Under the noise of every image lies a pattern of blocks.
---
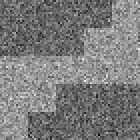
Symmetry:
the same after a half turn
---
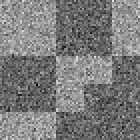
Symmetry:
mirrored about the diagonal from the top left
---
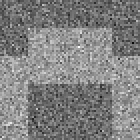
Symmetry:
left and right mirror each other
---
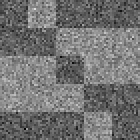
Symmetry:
the same after a half turn
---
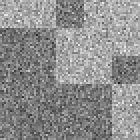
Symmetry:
mirrored about the diagonal from the bottom left
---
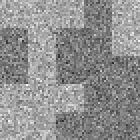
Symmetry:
no symmetry
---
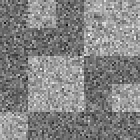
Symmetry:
mirrored about the diagonal from the bottom left
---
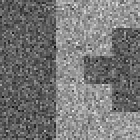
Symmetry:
top and bottom mirror each other
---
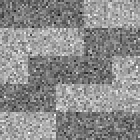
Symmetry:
the same after a half turn
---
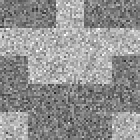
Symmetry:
left and right mirror each other
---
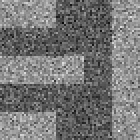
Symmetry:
top and bottom mirror each other
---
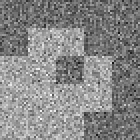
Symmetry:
mirrored about the diagonal from the bottom left
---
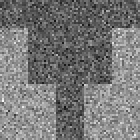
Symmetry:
left and right mirror each other
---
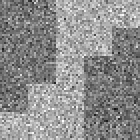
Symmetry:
the same after a half turn
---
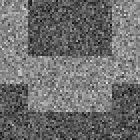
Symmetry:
left and right mirror each other
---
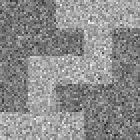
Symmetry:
the same after a half turn
